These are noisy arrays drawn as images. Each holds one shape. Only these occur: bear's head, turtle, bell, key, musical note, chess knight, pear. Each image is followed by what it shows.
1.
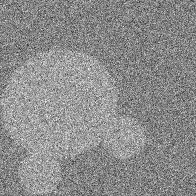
light bear's head
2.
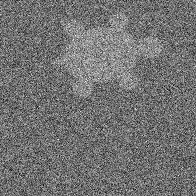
light turtle
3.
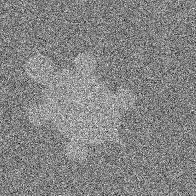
light turtle
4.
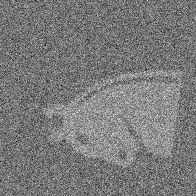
light chess knight
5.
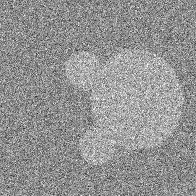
light bear's head
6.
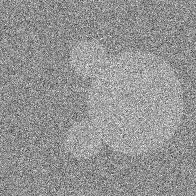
light bear's head
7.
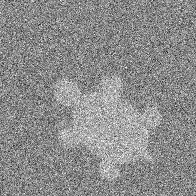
light turtle
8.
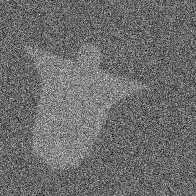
light bell
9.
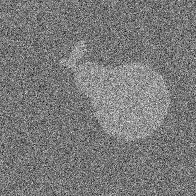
light pear
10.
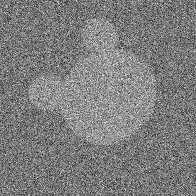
light bear's head
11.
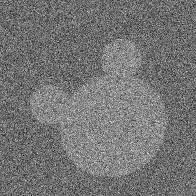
light bear's head
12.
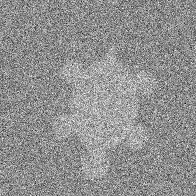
light turtle
